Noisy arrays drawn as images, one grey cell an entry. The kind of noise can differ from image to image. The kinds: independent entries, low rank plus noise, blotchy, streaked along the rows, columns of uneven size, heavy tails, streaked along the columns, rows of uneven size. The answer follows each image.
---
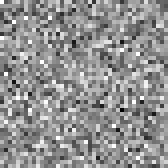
independent entries
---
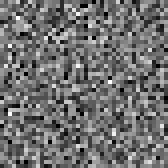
independent entries
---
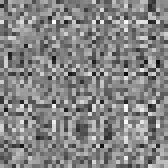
low rank plus noise
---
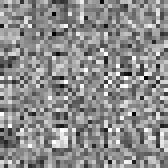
low rank plus noise
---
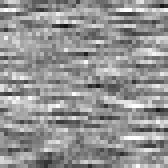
streaked along the rows
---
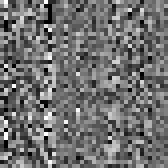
columns of uneven size
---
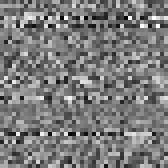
rows of uneven size
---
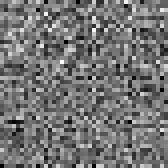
low rank plus noise
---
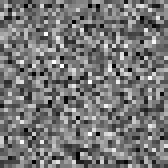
independent entries
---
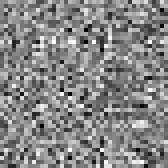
low rank plus noise
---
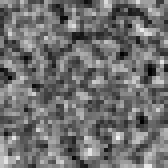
blotchy
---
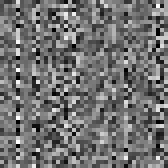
columns of uneven size
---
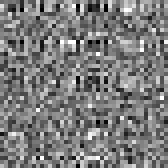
low rank plus noise
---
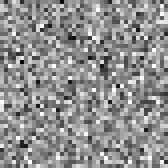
independent entries
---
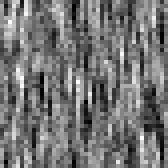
streaked along the columns
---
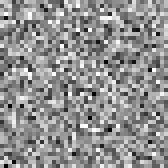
independent entries
